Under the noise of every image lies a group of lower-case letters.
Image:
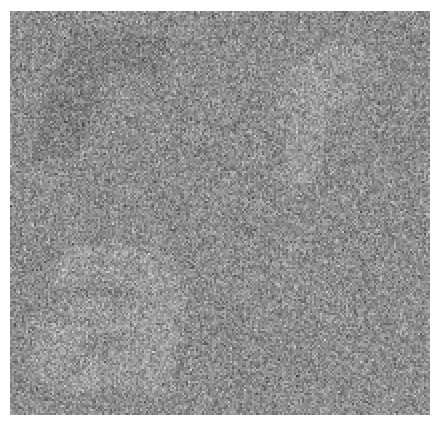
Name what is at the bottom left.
a
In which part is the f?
top right
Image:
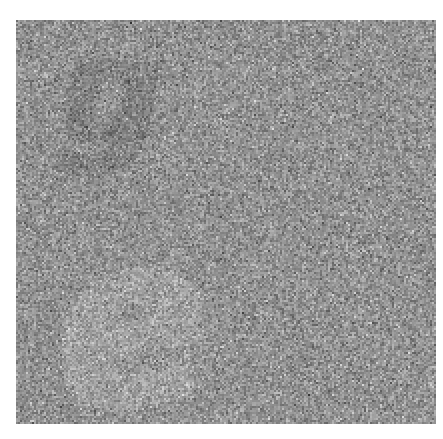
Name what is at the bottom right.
nothing
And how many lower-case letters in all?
2
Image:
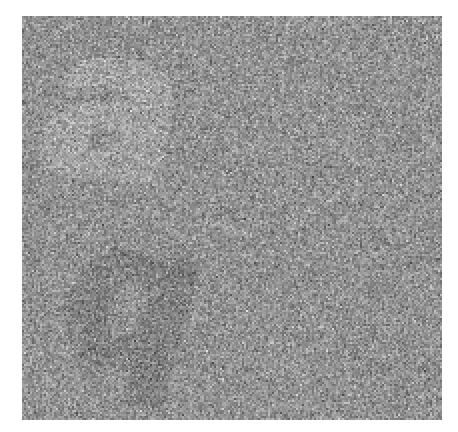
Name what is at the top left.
a
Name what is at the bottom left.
q
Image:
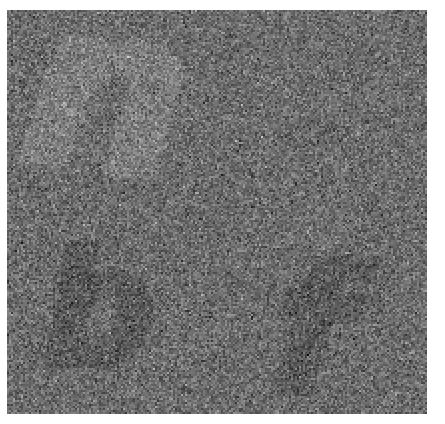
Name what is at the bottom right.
f
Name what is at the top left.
n
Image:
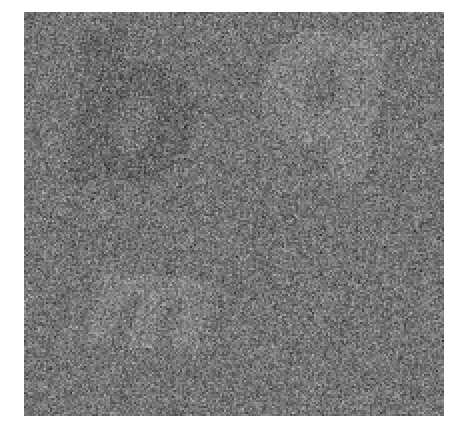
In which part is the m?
bottom left
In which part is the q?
top right
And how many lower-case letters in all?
3
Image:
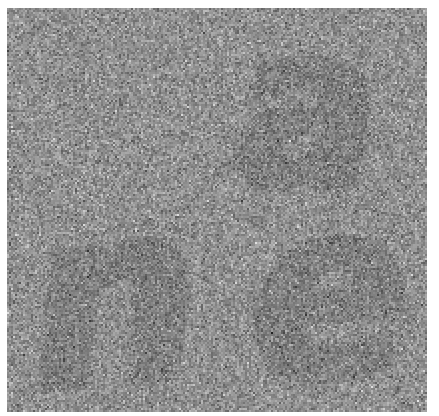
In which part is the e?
bottom right
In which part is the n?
bottom left
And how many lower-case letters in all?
3
